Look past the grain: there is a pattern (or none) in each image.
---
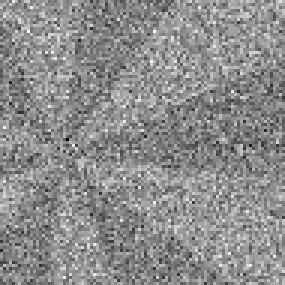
spokes from one point
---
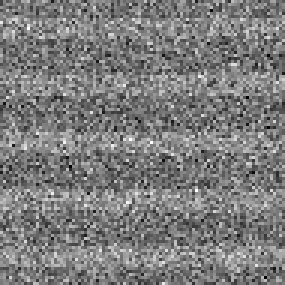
horizontal stripes
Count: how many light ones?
5
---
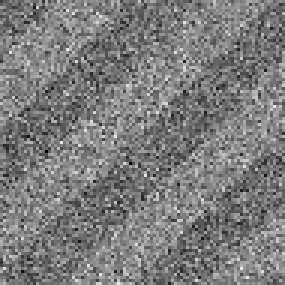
diagonal stripes
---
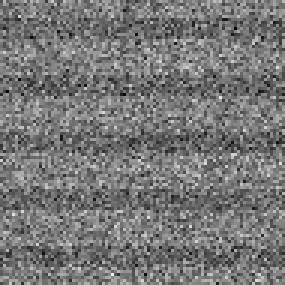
horizontal stripes
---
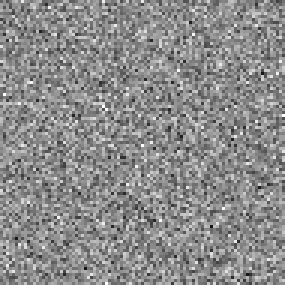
only noise
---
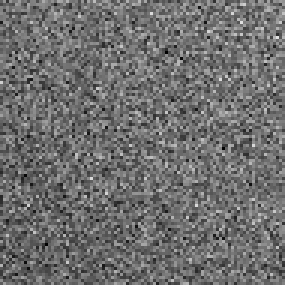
a smooth slope
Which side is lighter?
top right
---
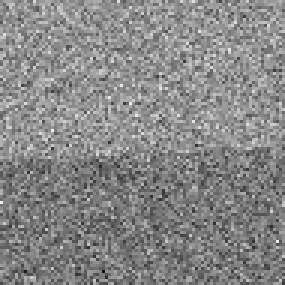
a sharp edge
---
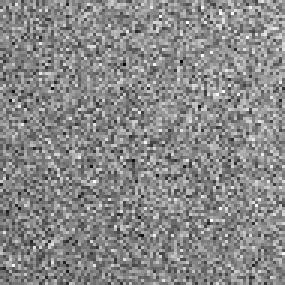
a smooth slope
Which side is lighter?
top right
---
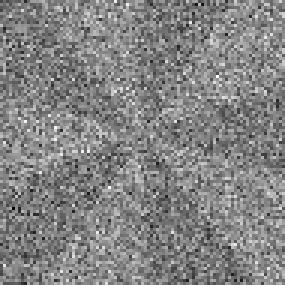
spokes from one point
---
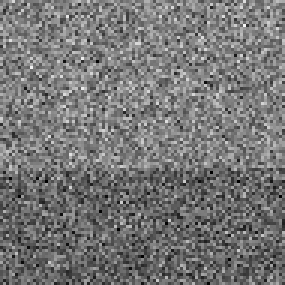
a sharp edge
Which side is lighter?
top
